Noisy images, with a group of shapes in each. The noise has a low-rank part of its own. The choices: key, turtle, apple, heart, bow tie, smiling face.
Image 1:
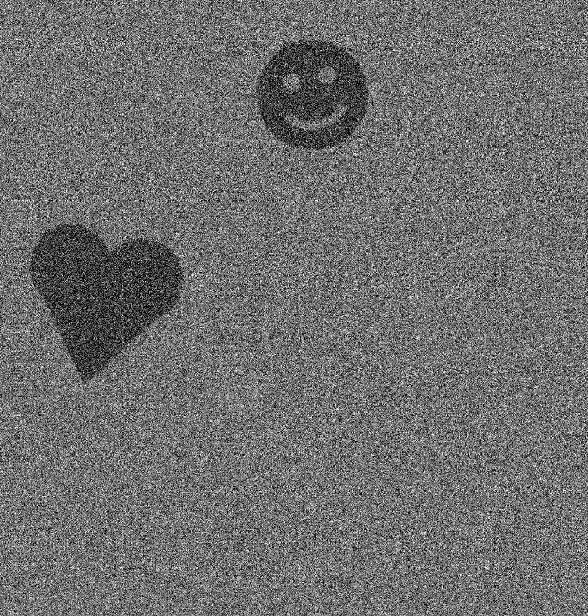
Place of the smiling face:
top middle
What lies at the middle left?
heart
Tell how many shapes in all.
2
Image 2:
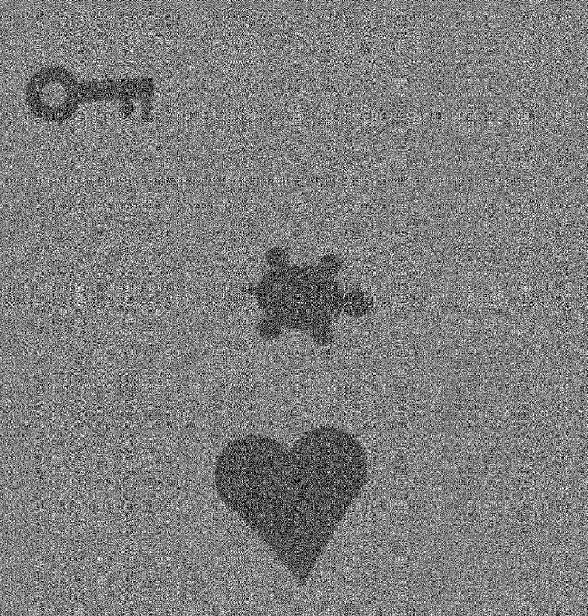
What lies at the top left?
key
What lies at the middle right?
nothing
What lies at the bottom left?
nothing
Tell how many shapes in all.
3
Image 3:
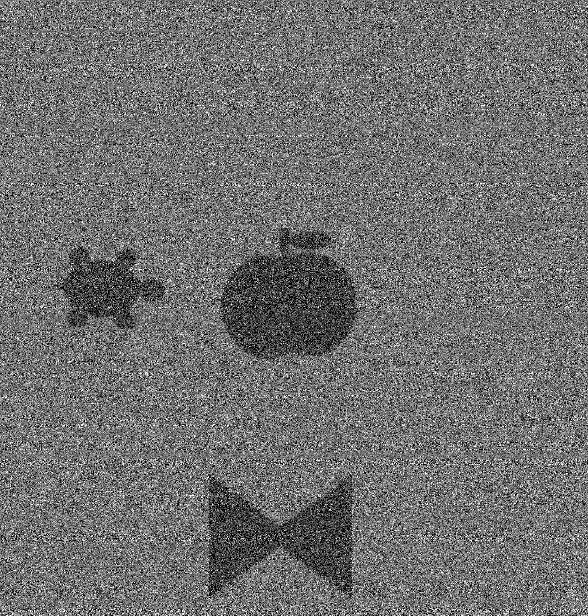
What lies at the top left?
nothing
